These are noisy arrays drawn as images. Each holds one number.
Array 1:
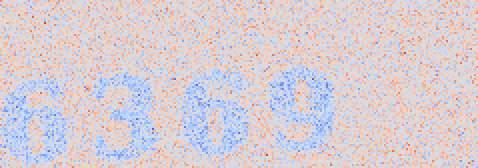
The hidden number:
6369
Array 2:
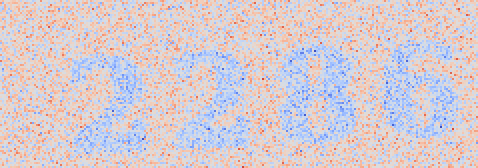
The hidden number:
2286
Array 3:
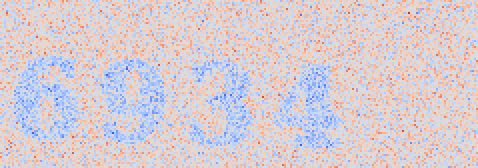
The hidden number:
6934
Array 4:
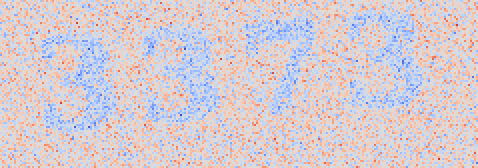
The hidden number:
3373
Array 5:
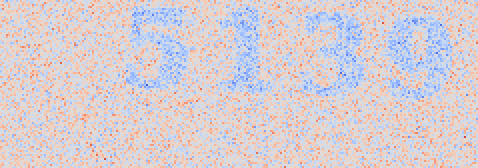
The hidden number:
5139
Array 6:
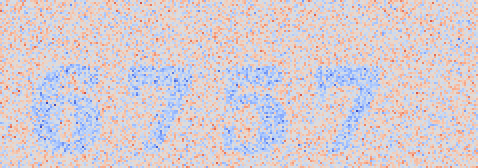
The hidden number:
6757
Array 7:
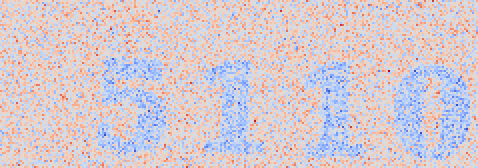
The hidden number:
5110
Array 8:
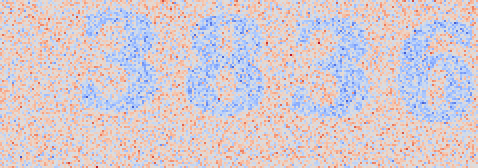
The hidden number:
3836
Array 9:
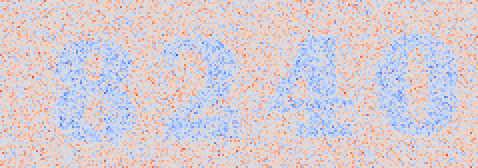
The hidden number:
8240
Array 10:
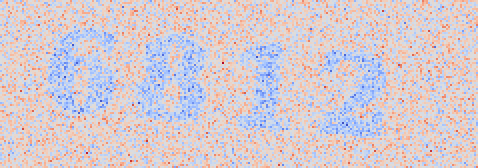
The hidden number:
6812
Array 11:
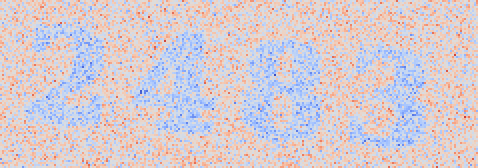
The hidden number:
2483
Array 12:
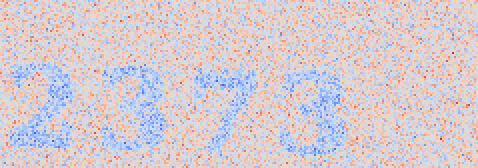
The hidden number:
2373
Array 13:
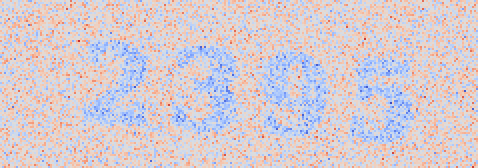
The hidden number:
2395
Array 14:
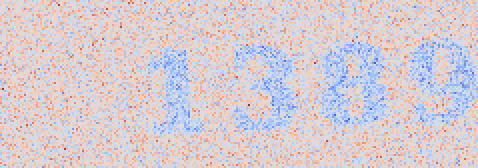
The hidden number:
1389
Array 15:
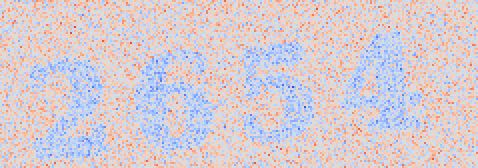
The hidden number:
2654
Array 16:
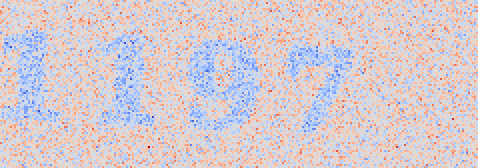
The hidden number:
1197
